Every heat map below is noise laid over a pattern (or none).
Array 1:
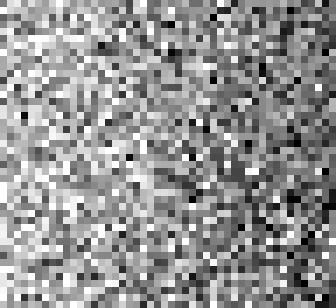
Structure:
a smooth slope
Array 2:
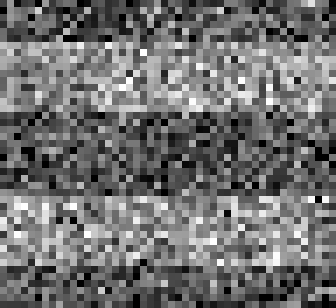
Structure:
horizontal stripes
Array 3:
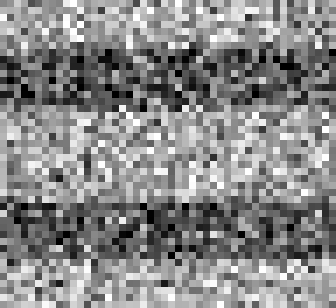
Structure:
horizontal stripes
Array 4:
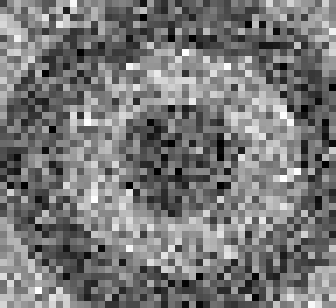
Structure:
rings round one point
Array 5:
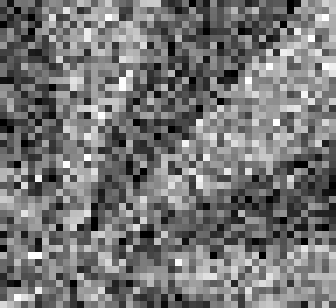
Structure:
spokes from one point
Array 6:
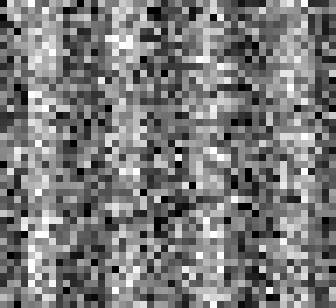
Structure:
vertical stripes
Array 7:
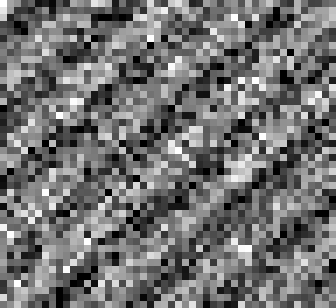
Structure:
diagonal stripes
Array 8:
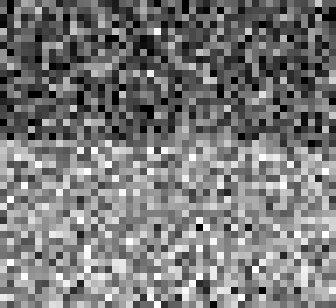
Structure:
a sharp edge
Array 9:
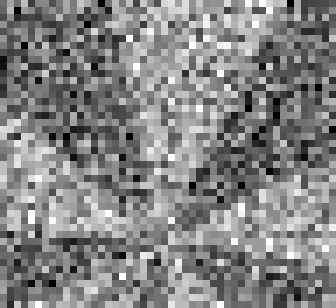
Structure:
spokes from one point
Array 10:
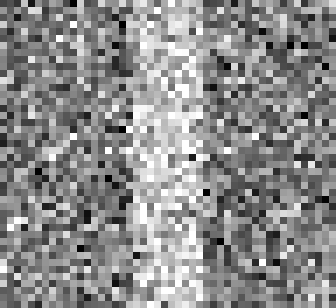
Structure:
one vertical stripe
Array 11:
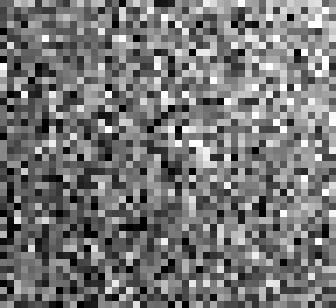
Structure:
a smooth slope
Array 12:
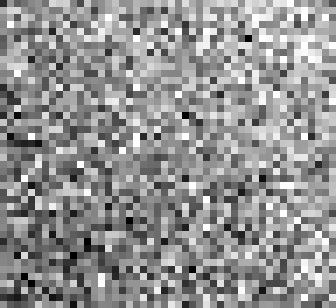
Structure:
a smooth slope
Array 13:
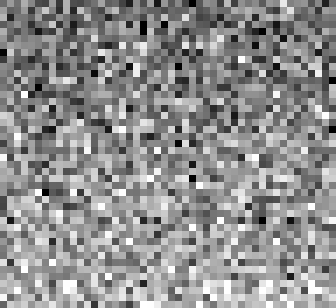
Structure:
a smooth slope
